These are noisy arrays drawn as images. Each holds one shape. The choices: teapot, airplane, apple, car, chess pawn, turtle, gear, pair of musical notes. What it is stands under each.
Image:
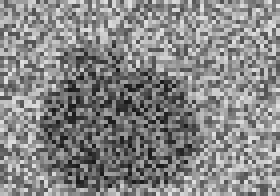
dark apple
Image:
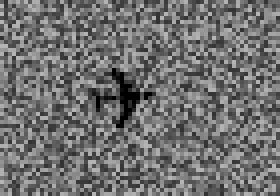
dark airplane, centre
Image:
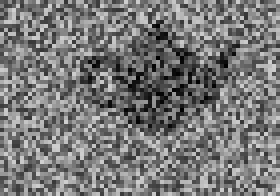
dark teapot
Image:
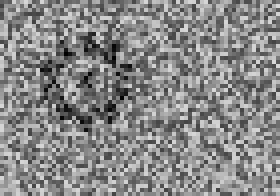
dark gear
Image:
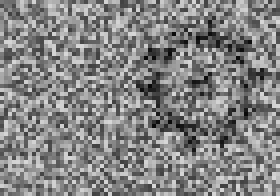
dark gear
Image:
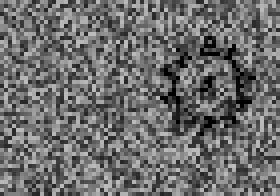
dark gear
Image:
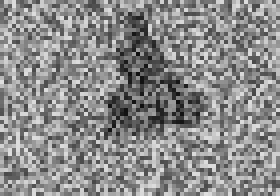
dark chess pawn
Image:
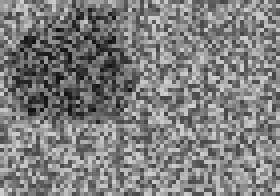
dark apple
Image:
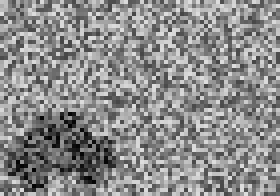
dark car, bottom left
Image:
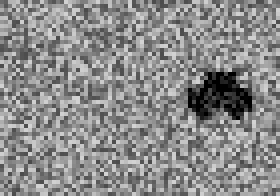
dark car, middle right
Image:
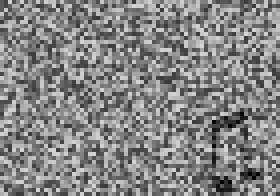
dark pair of musical notes, bottom right
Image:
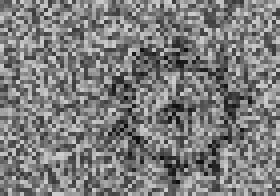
dark gear
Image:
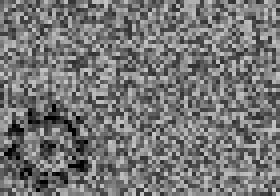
dark gear, bottom left
